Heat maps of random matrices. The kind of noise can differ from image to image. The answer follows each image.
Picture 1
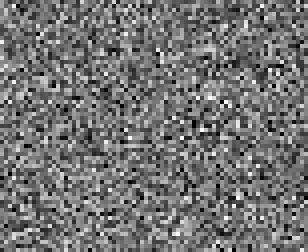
independent entries
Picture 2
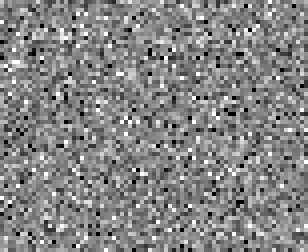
heavy tails
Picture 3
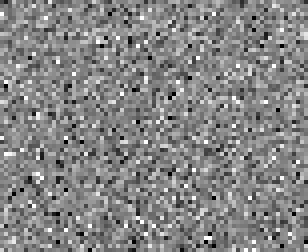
heavy tails
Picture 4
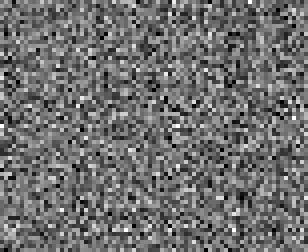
low rank plus noise
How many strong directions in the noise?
five to eight
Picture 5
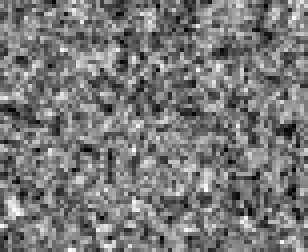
blotchy
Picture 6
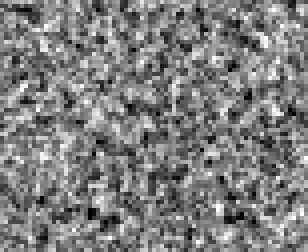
blotchy
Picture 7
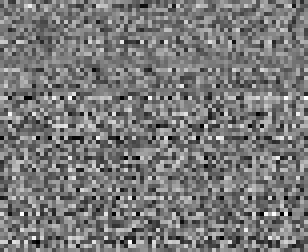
rows of uneven size
